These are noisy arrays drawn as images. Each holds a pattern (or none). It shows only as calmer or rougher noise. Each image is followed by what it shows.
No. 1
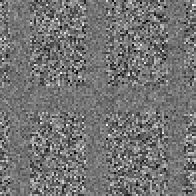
bands of rows crossing bands of columns
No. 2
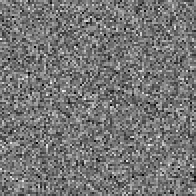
only noise
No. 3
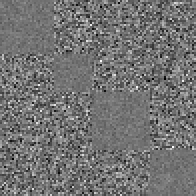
blocks along the diagonal
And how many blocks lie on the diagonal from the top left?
4
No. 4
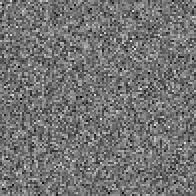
only noise
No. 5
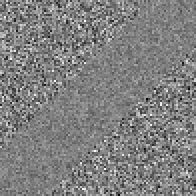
a diagonal band
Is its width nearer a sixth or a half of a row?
a half
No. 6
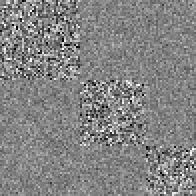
blocks along the diagonal
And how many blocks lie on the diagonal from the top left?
3
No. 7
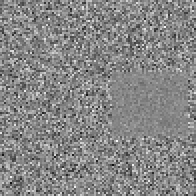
one block
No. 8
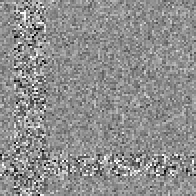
bands of rows crossing bands of columns
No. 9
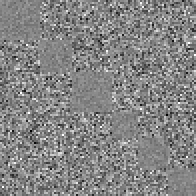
blocks along the diagonal
